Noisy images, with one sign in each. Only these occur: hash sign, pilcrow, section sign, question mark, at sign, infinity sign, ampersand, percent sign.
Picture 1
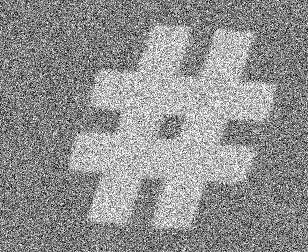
hash sign
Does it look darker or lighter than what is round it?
lighter
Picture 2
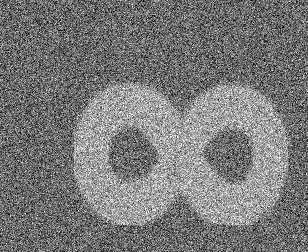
infinity sign
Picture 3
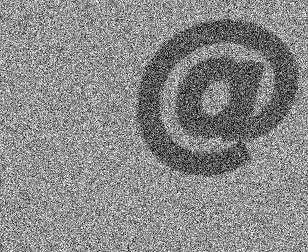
at sign
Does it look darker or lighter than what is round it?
darker
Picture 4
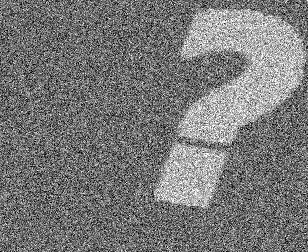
question mark
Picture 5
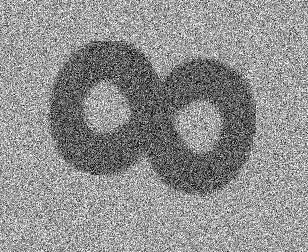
infinity sign
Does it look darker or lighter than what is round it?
darker
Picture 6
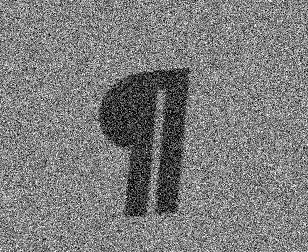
pilcrow
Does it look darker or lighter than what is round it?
darker
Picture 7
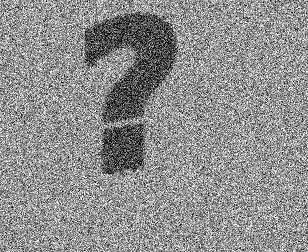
question mark
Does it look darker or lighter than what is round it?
darker
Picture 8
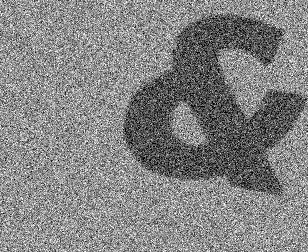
ampersand
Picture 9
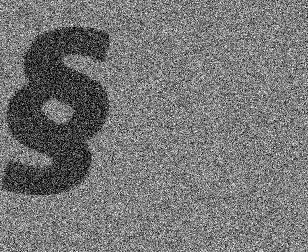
section sign
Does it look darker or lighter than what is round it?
darker
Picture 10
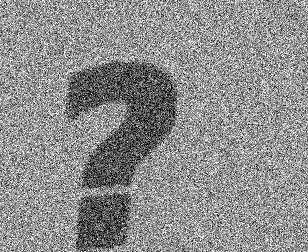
question mark
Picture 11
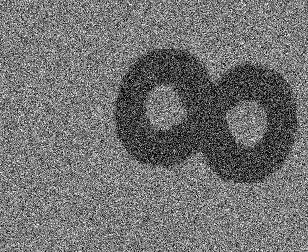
infinity sign
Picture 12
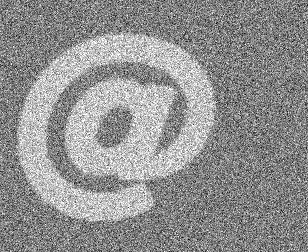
at sign
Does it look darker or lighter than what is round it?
lighter
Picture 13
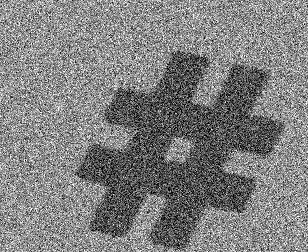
hash sign
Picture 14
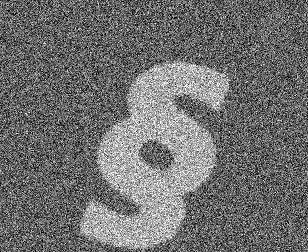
section sign
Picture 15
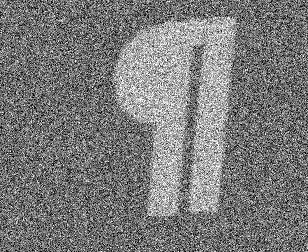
pilcrow
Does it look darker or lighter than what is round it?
lighter
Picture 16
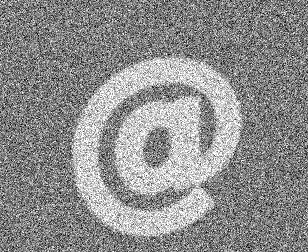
at sign
